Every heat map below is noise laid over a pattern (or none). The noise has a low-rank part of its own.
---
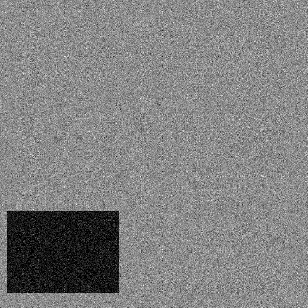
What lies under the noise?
one block
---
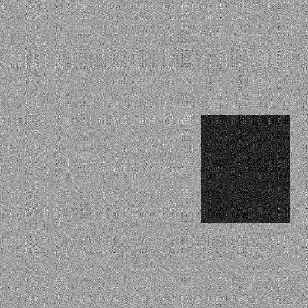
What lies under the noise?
one block
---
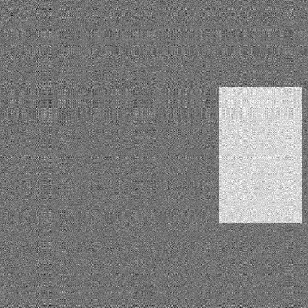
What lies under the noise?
one block
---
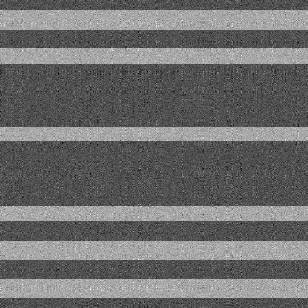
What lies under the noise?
bands of rows
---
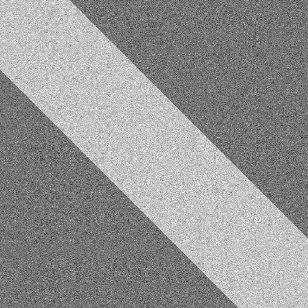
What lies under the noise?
a diagonal band
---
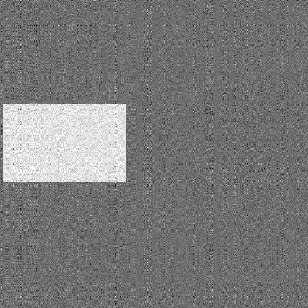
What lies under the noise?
one block
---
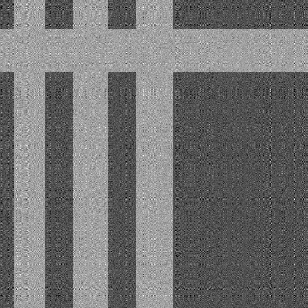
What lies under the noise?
bands of rows crossing bands of columns
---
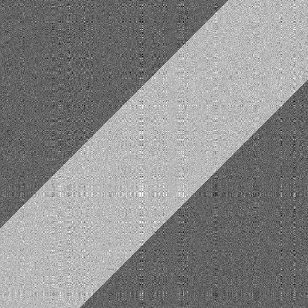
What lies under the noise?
a diagonal band
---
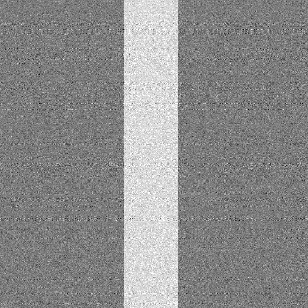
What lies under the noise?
one band of columns
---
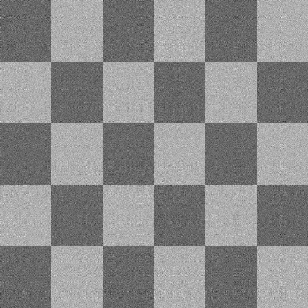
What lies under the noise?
a checkerboard
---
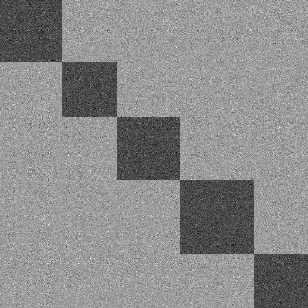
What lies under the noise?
blocks along the diagonal
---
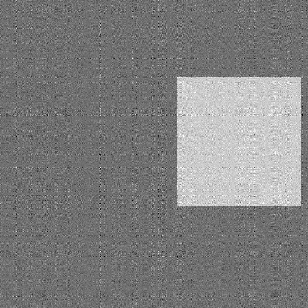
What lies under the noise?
one block
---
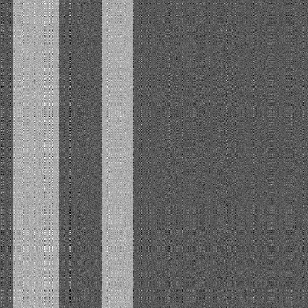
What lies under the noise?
bands of columns
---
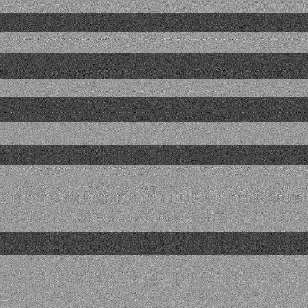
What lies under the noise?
bands of rows
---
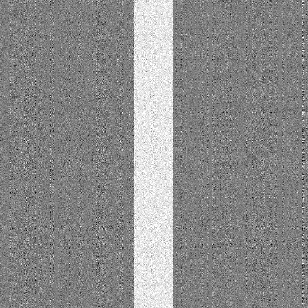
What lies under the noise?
one band of columns
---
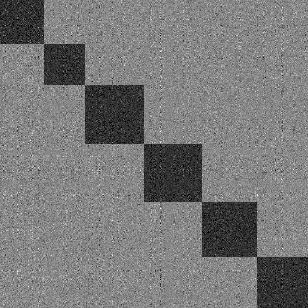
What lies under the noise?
blocks along the diagonal
